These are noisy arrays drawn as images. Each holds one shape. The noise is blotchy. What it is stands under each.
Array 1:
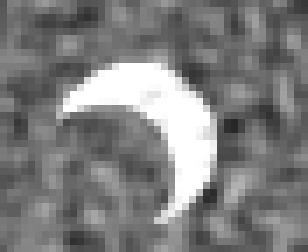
crescent
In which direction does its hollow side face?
down and left
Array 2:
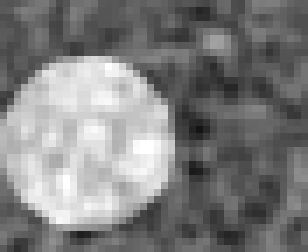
disc
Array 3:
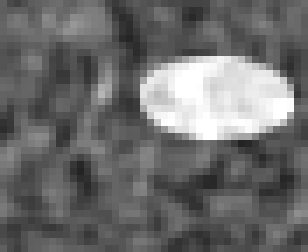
ellipse
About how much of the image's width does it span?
half
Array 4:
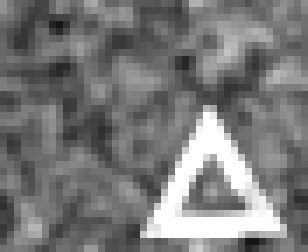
triangle frame
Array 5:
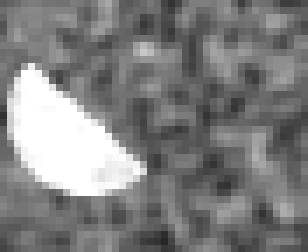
half disc
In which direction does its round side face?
down and left
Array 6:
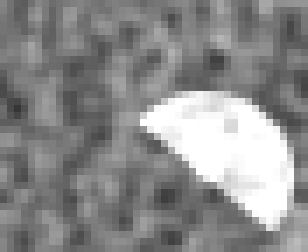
half disc
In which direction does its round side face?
up and right
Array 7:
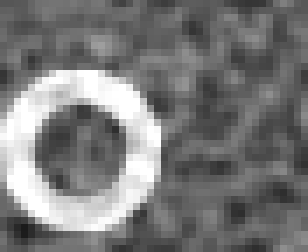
ring
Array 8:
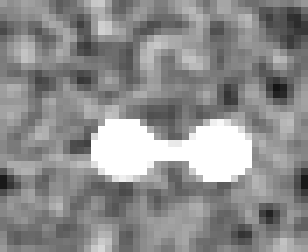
dumbbell
